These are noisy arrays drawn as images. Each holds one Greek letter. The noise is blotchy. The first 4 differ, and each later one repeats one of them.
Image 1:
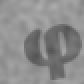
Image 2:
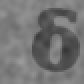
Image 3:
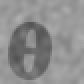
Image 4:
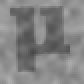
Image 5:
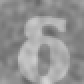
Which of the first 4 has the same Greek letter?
2
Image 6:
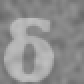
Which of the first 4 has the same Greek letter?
2
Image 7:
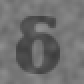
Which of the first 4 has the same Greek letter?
2
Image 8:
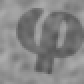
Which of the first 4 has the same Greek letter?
1
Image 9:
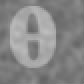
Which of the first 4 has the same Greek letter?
3
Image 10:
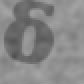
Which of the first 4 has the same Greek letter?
2
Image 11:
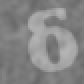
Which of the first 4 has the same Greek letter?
2
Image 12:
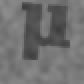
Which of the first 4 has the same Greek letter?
4
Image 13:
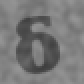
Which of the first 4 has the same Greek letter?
2
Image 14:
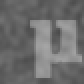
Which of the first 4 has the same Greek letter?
4
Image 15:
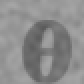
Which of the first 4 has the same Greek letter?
3
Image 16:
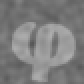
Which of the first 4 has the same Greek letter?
1
